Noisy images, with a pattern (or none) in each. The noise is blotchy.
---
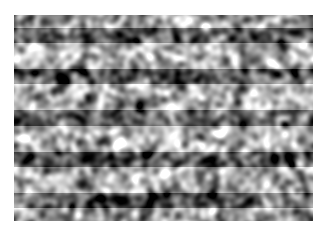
horizontal stripes
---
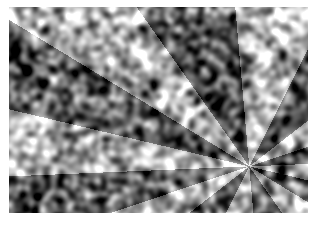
spokes from one point
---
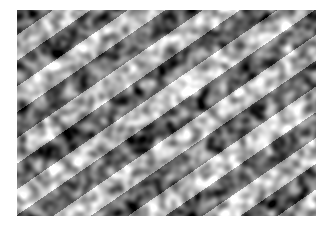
diagonal stripes
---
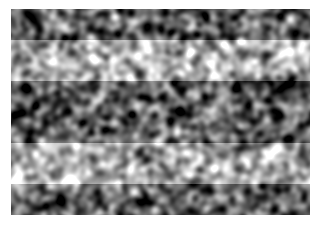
horizontal stripes
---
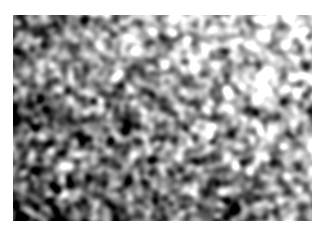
a smooth slope
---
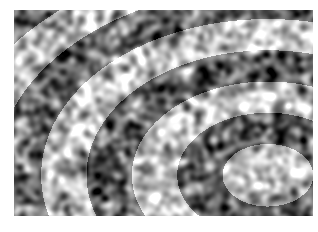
rings round one point
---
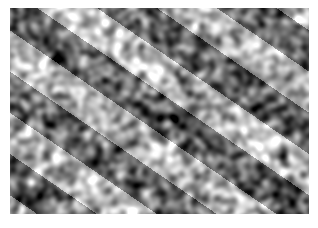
diagonal stripes
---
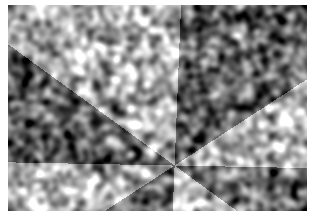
spokes from one point
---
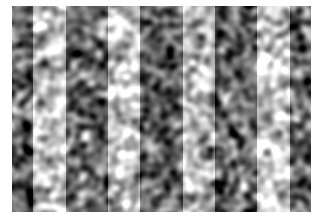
vertical stripes
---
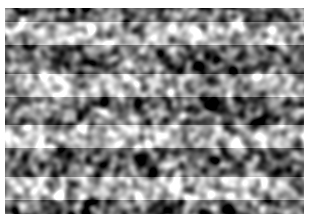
horizontal stripes
